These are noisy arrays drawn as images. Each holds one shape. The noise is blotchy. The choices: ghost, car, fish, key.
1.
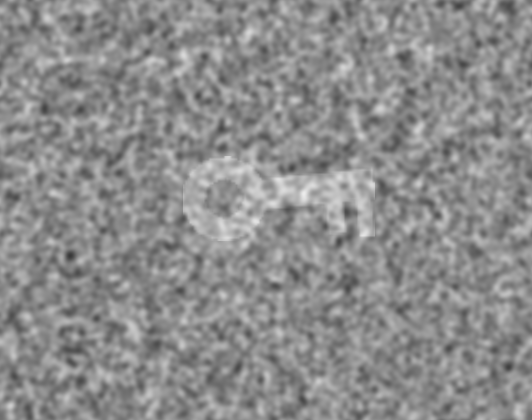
light key, centre
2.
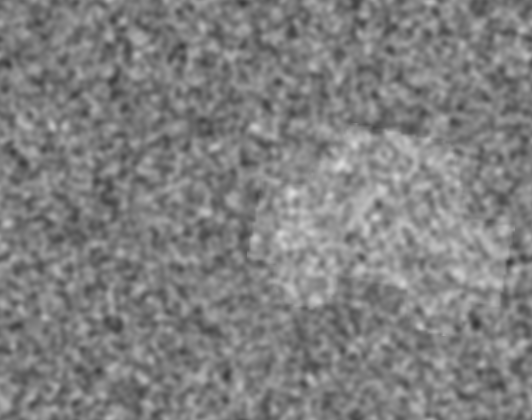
light car
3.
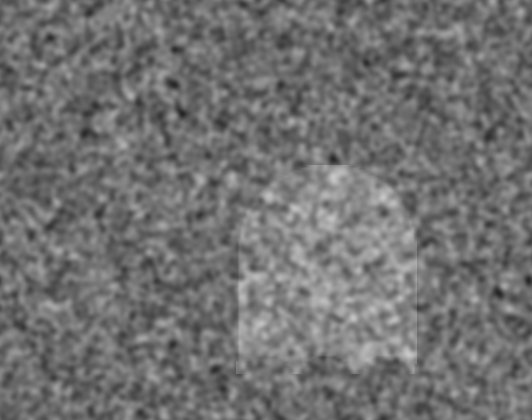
light ghost
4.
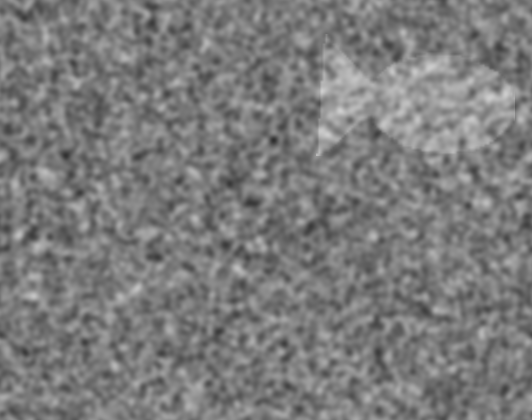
light fish, top right
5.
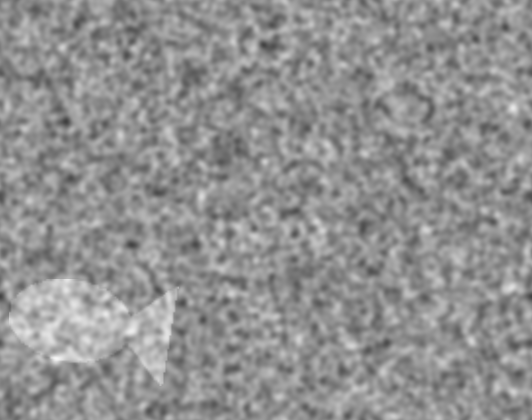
light fish, bottom left
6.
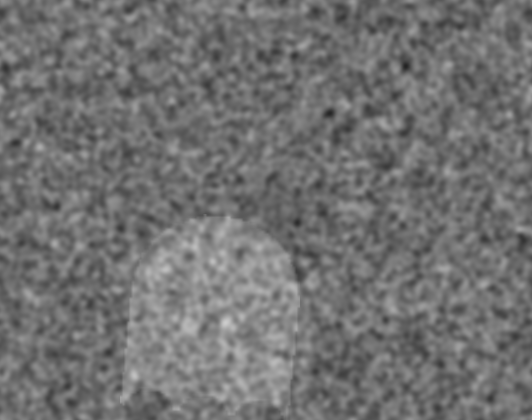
light ghost
